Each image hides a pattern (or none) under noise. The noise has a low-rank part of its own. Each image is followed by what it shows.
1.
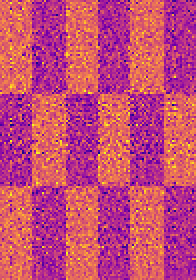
a checkerboard
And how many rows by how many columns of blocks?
3 by 6
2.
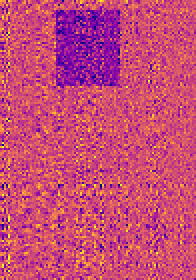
one block
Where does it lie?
top middle
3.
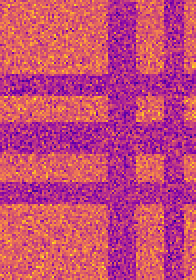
bands of rows crossing bands of columns
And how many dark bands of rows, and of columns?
3 and 2
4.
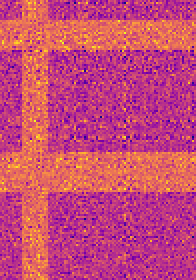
bands of rows crossing bands of columns
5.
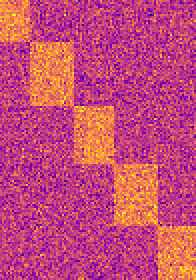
blocks along the diagonal
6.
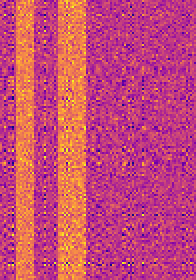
bands of columns
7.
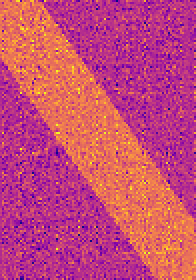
a diagonal band
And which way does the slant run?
top left to bottom right
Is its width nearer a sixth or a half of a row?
a half
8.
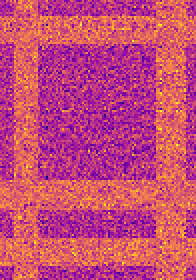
bands of rows crossing bands of columns
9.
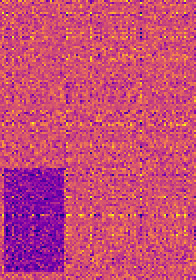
one block
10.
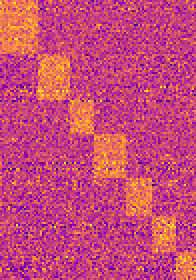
blocks along the diagonal
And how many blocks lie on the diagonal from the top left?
7
